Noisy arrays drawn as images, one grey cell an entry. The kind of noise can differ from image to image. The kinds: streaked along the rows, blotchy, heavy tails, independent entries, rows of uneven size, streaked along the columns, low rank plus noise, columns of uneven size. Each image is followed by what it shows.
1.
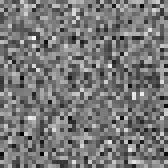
low rank plus noise
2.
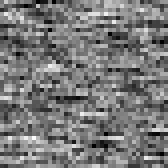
streaked along the rows
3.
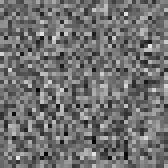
low rank plus noise
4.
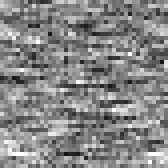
streaked along the rows
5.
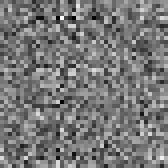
low rank plus noise
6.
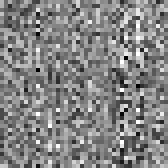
columns of uneven size
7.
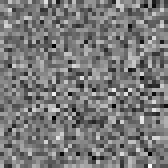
low rank plus noise
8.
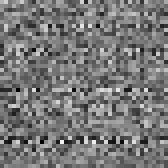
rows of uneven size
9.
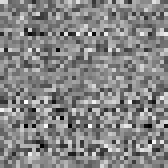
rows of uneven size
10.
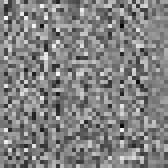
columns of uneven size
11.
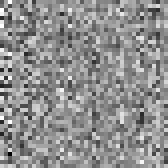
columns of uneven size
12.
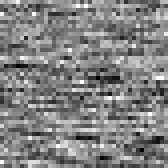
streaked along the rows
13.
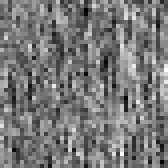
streaked along the columns
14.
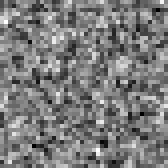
blotchy
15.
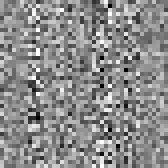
columns of uneven size
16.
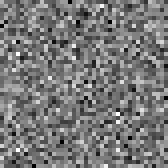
independent entries
